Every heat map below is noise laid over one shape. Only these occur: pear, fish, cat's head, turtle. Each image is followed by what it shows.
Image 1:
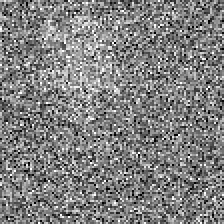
turtle
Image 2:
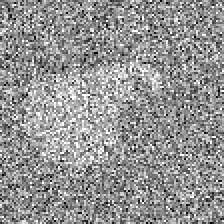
pear
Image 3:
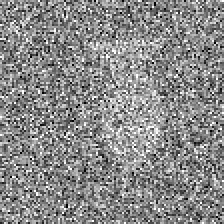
fish
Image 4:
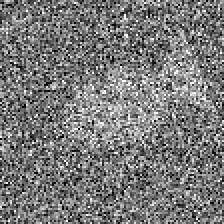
fish
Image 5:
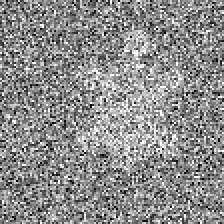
turtle
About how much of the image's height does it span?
two thirds
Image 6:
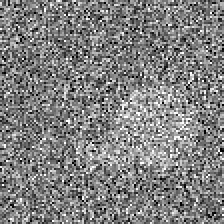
pear
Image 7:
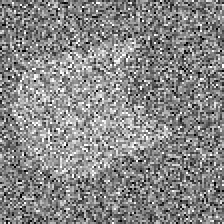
cat's head
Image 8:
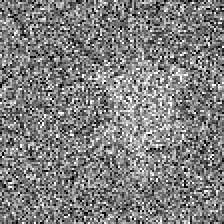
turtle
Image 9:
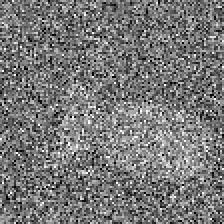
fish
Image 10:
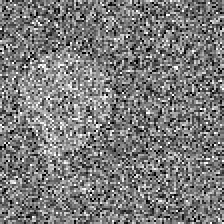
pear
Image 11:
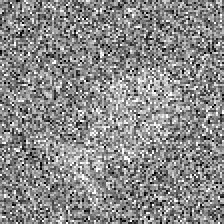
fish
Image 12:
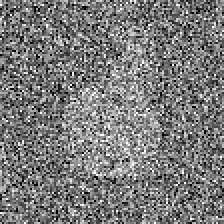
pear
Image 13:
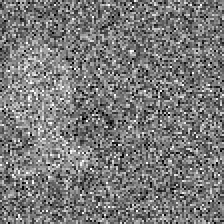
fish
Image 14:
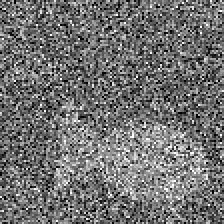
fish
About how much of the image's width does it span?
two thirds
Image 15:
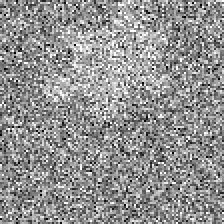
turtle
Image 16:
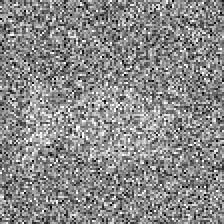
fish
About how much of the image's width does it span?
two thirds
